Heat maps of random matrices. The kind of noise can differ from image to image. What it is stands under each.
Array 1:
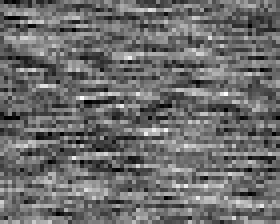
streaked along the rows
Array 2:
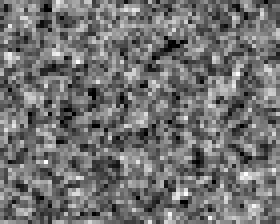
blotchy
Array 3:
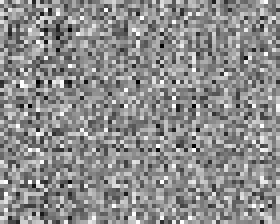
low rank plus noise
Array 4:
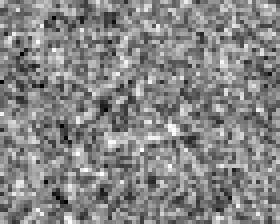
blotchy
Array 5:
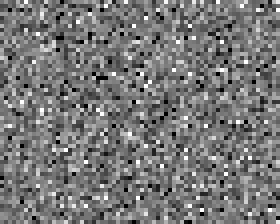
heavy tails
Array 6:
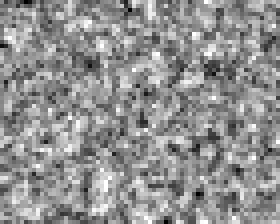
blotchy
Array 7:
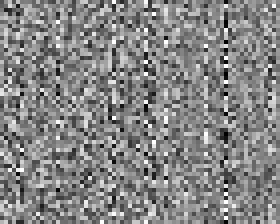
columns of uneven size
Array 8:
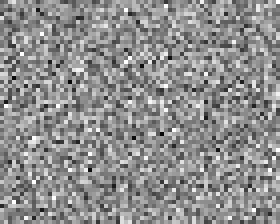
independent entries
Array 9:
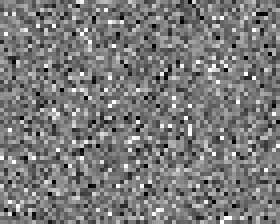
heavy tails
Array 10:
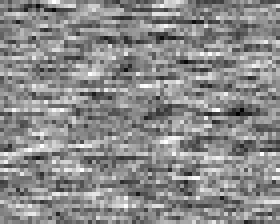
streaked along the rows
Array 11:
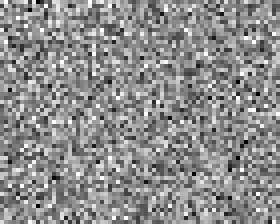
independent entries
